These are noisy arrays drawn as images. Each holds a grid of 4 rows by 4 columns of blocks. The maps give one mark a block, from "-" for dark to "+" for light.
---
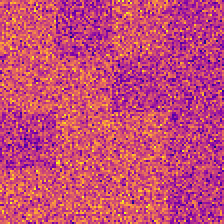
+ - + -
+ + - -
- + + -
+ + + -
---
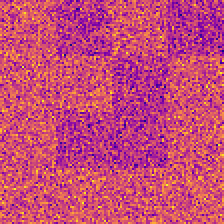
+ - + -
+ + - +
+ - - +
+ + + +
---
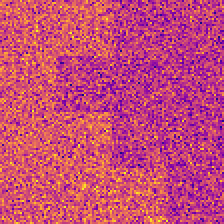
+ + - -
+ - - -
+ + - -
+ + + -
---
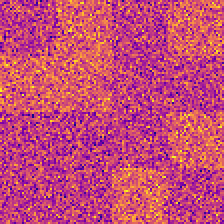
- + - +
+ + - -
- - - +
- - + -
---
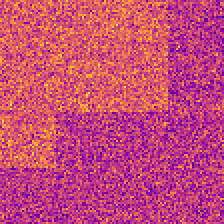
+ + + -
+ + + -
+ - - -
- - - -
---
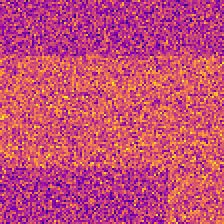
- - - -
+ + + +
+ + + +
- - - +
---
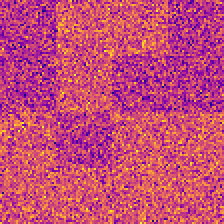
- + + -
- + - -
+ - + +
+ + + +
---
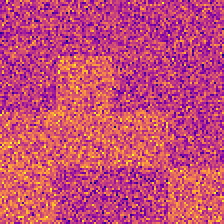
- - - -
- + - -
+ + + -
+ - - +
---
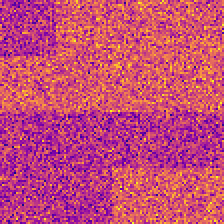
- + + +
+ + + +
- - - -
- - + +
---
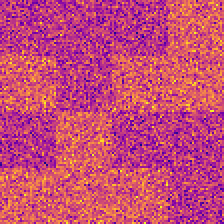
- - - +
+ - + +
- + - -
+ + + -
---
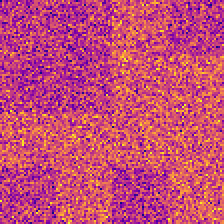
- - + -
- - + +
+ + + +
- + - +
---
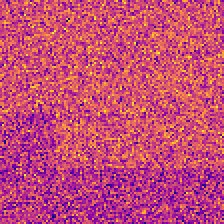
+ + + +
+ + + +
- + + +
- - - -
